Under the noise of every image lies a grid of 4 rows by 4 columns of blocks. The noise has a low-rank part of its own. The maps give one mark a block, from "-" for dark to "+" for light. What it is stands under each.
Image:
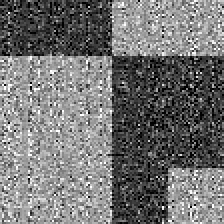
- - + +
+ + - -
+ + - -
+ + - +
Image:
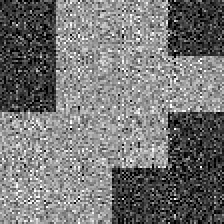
- + + -
- + + +
+ + + -
+ + - -
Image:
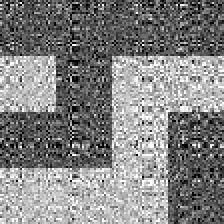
- - - -
+ - + +
- - + -
+ + + -
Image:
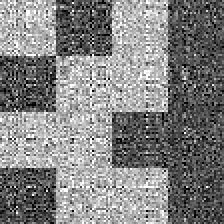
+ - + -
- + + -
+ + - -
- + + -
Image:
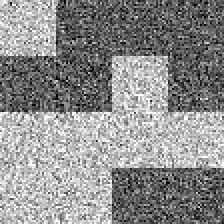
+ - - -
- - + -
+ + + +
+ + - -
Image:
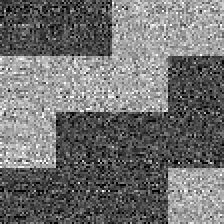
- - + +
+ + + -
+ - - -
- - - +
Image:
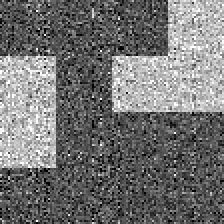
- - - +
+ - + +
+ - - -
- - - -
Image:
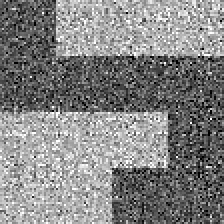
- + + +
- - - -
+ + + -
+ + - -
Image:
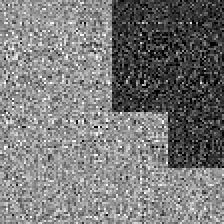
+ + - -
+ + - -
+ + + -
+ + + +
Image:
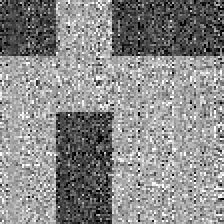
- + - -
+ + + +
+ - + +
+ - + +
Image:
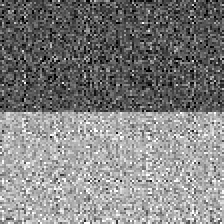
- - - -
- - - -
+ + + +
+ + + +
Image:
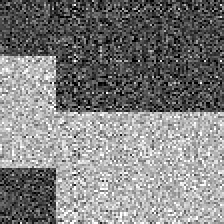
- - - -
+ - - -
+ + + +
- + + +
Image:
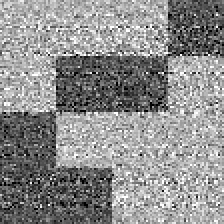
+ + + -
+ - - +
- + + +
- - + +
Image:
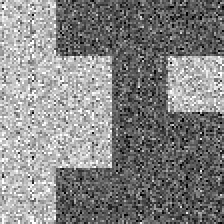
+ - - -
+ + - +
+ + - -
+ - - -
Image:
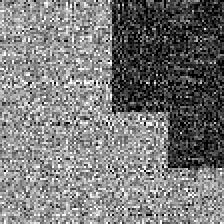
+ + - -
+ + - -
+ + + -
+ + + +
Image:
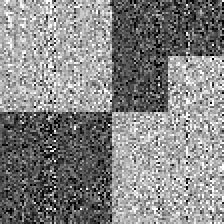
+ + - -
+ + - +
- - + +
- - + +
